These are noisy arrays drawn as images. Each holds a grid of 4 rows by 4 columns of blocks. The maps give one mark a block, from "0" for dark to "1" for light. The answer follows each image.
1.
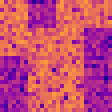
1011
1110
0110
0110
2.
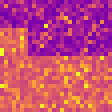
0000
1000
1111
1111
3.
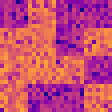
0100
1101
1110
1001
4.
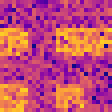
0000
1011
0000
1010
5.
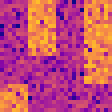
0101
0101
0001
1000
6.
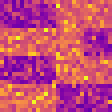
0011
1110
0011
1100
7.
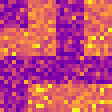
0101
1101
0000
0111
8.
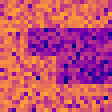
1111
1000
1100
1111
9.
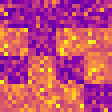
0000
1011
0101
1110
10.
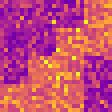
0001
0011
0110
1110
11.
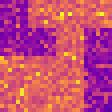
0111
0010
1110
1110
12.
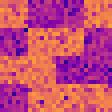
1001
0110
1100
0111
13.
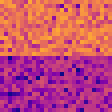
1111
1111
0000
0000
